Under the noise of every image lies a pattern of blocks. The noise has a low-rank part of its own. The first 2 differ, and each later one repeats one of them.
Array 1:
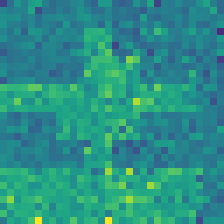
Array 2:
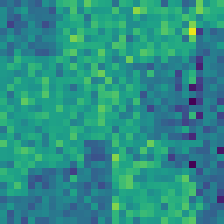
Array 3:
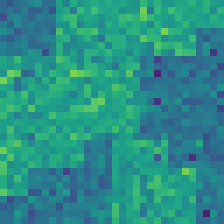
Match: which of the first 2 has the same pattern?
2
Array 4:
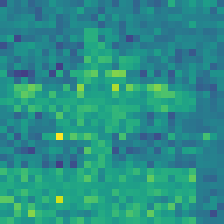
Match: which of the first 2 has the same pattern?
1
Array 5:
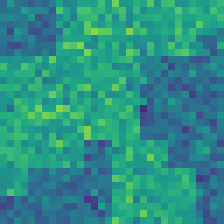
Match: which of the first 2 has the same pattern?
2
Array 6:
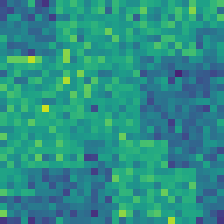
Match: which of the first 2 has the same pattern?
2
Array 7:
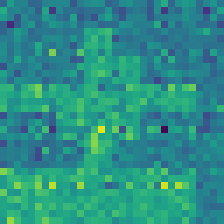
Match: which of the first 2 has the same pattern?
1
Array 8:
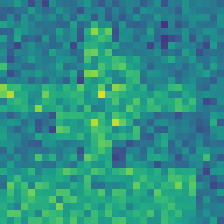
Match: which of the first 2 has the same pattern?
1
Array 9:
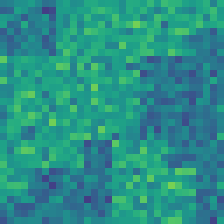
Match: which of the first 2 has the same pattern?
2
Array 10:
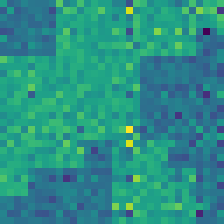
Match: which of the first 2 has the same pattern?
2
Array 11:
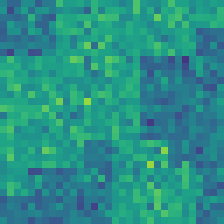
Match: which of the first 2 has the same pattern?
2
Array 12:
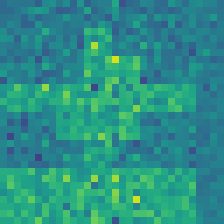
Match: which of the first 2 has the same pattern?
1
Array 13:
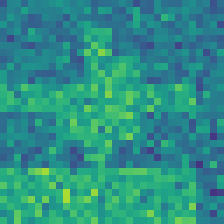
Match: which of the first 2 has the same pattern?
1
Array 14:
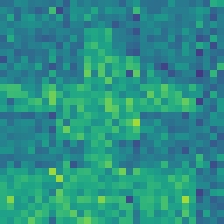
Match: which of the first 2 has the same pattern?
1
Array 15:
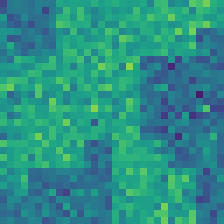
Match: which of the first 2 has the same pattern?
2
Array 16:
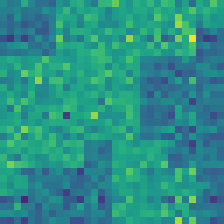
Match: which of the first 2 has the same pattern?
2
